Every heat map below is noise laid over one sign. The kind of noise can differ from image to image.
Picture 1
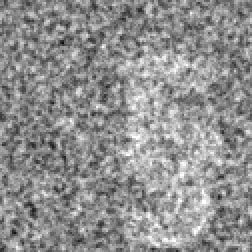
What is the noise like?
blotchy
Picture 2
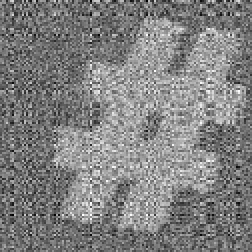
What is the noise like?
low rank plus noise
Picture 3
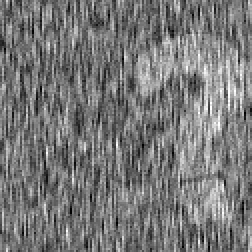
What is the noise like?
streaked along the columns
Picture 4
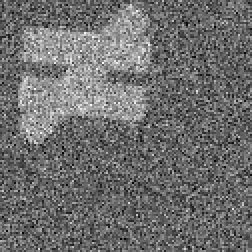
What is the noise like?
independent entries
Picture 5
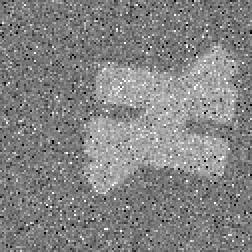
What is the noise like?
heavy tails
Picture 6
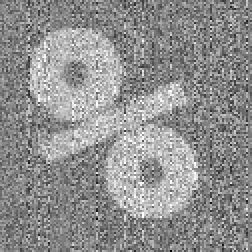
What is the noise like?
columns of uneven size
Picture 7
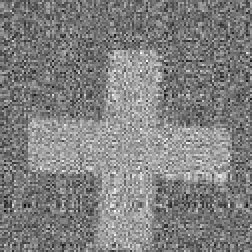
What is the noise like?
low rank plus noise
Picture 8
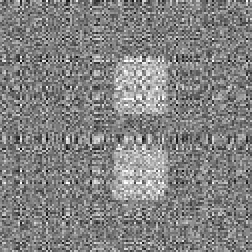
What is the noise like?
low rank plus noise
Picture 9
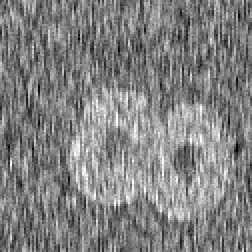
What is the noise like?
streaked along the columns
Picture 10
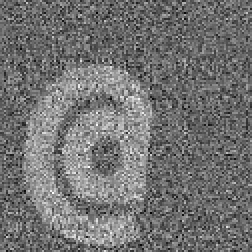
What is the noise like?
low rank plus noise
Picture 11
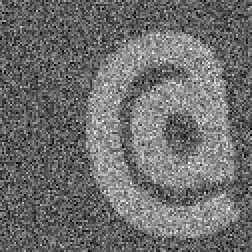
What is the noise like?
independent entries
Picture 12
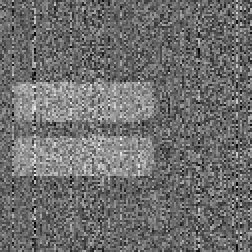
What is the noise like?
columns of uneven size
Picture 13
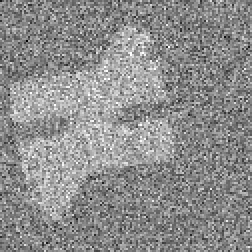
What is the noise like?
independent entries
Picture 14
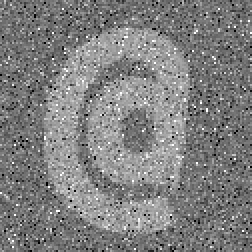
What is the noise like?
heavy tails
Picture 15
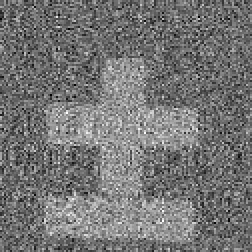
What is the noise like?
low rank plus noise
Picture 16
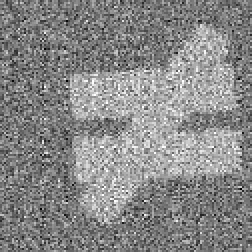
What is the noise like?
low rank plus noise
